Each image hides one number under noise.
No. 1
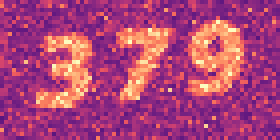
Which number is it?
379
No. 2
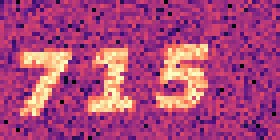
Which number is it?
715
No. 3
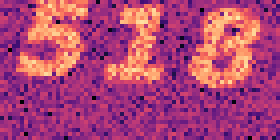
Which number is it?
518
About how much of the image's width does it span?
nearly all
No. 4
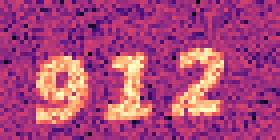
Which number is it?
912
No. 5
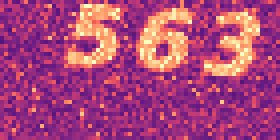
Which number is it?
563
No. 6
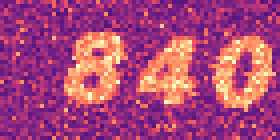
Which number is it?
840
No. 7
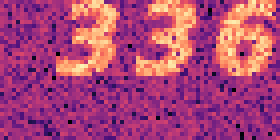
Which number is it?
336
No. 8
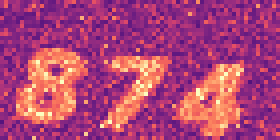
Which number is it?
874
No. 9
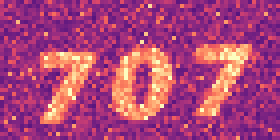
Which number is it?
707
